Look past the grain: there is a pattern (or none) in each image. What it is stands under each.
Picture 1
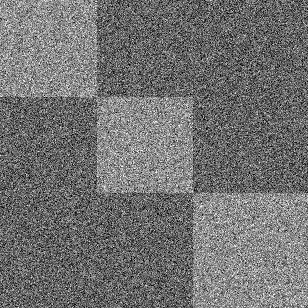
blocks along the diagonal
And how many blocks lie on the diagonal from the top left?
3
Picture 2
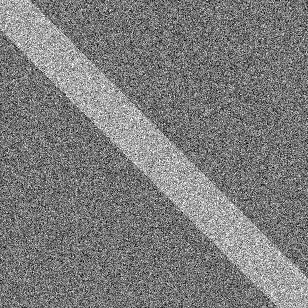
a diagonal band
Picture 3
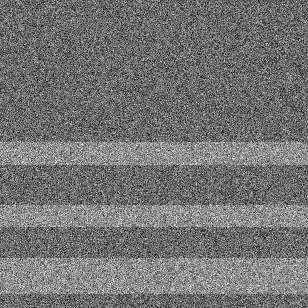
bands of rows
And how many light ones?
3
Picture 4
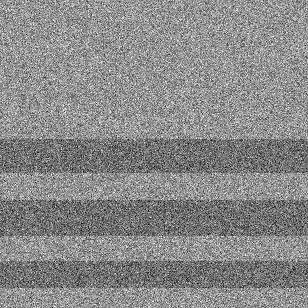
bands of rows
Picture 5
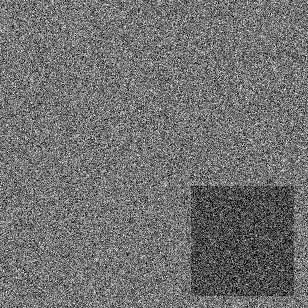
one block
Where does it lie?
bottom right
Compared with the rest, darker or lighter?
darker
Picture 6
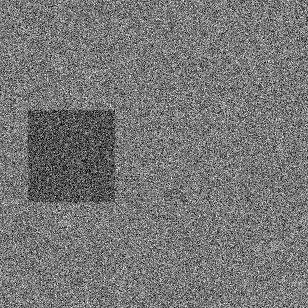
one block
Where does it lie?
middle left
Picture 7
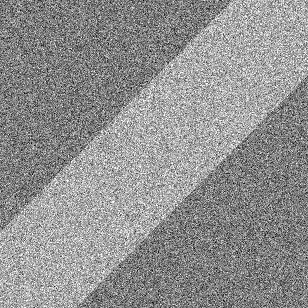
a diagonal band
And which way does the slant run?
bottom left to top right
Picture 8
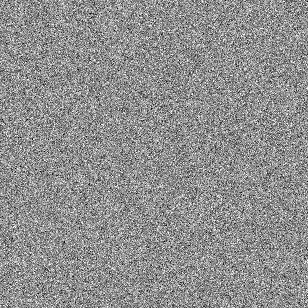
only noise
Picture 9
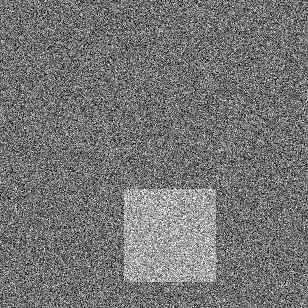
one block
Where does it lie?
bottom middle
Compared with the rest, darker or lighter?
lighter
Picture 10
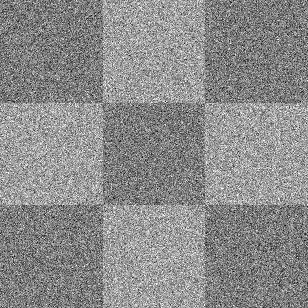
a checkerboard
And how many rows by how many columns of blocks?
3 by 3
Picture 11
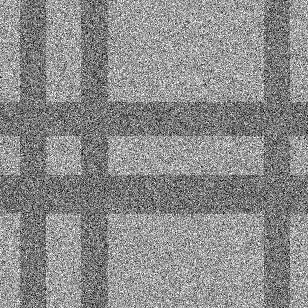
bands of rows crossing bands of columns
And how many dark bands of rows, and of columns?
2 and 3
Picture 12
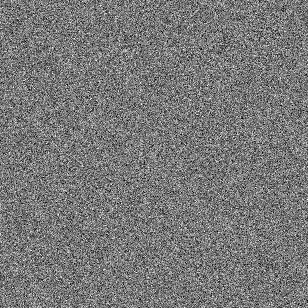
only noise
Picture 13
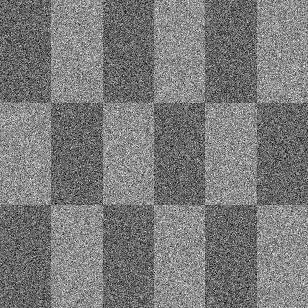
a checkerboard
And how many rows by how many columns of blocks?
3 by 6
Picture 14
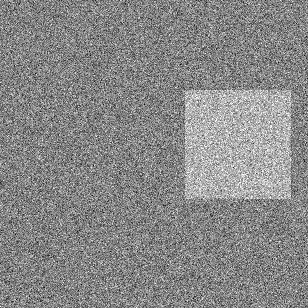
one block
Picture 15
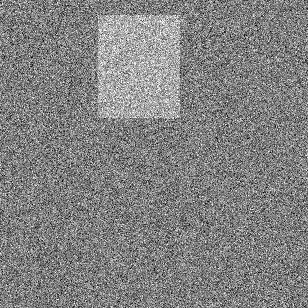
one block
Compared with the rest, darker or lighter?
lighter
